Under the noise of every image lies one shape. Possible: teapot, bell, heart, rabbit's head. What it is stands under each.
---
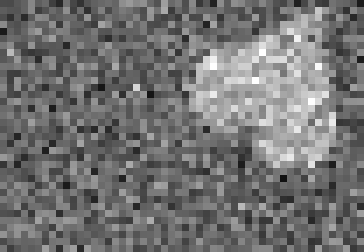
heart
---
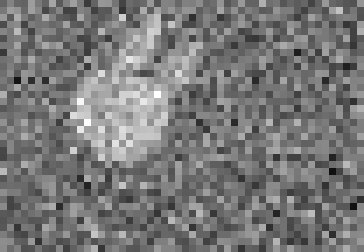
rabbit's head
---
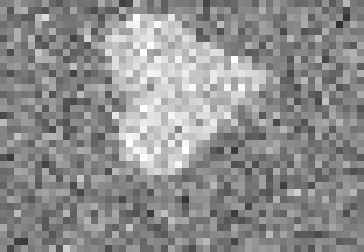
heart
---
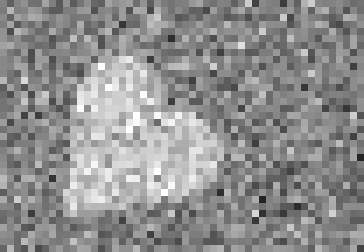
heart
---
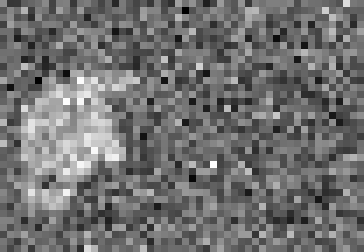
teapot
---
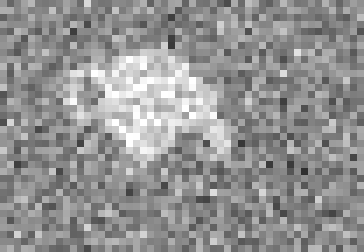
teapot
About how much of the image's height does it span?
half
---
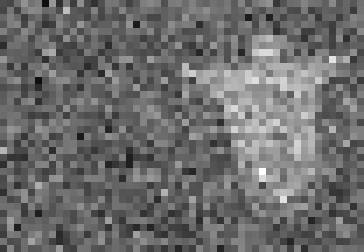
bell
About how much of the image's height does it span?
two thirds
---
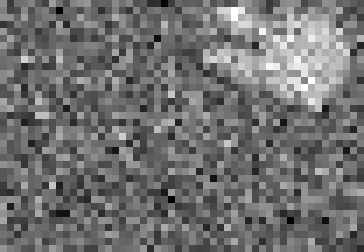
rabbit's head
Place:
top right
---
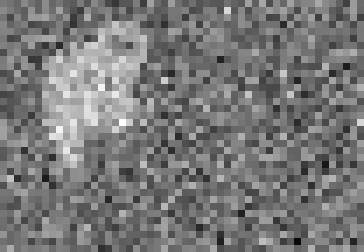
teapot
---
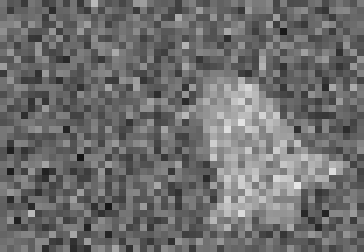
bell
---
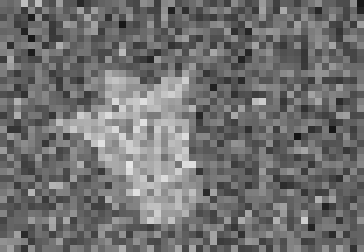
bell
